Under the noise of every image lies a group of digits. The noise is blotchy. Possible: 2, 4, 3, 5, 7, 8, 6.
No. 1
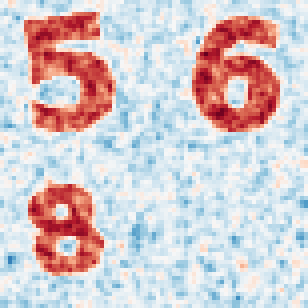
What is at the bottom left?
8
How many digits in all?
3
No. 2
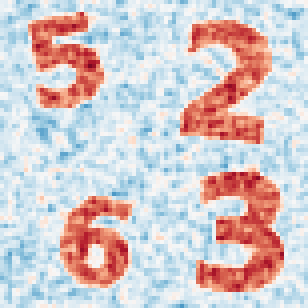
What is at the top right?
2
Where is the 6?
bottom left
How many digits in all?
4
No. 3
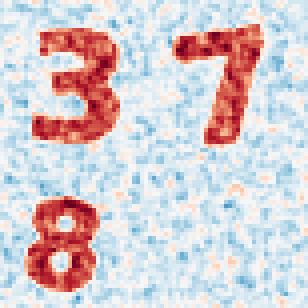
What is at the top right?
7
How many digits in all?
3
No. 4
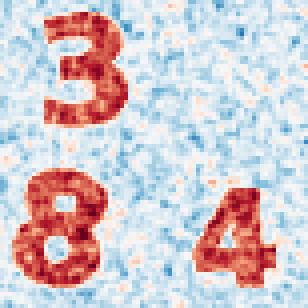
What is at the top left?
3
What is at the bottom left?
8
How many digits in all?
3
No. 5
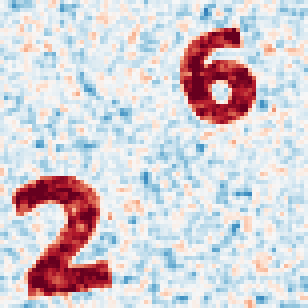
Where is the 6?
top right
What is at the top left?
nothing
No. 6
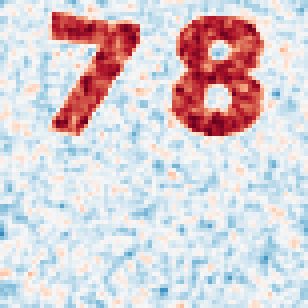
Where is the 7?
top left
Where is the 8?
top right
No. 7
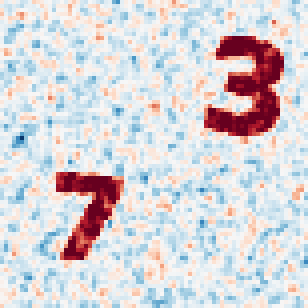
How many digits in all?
2
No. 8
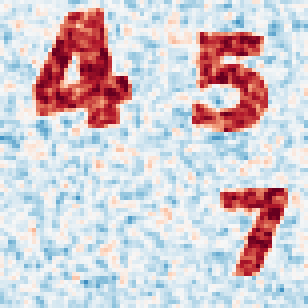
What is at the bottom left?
nothing
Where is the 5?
top right
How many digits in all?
3
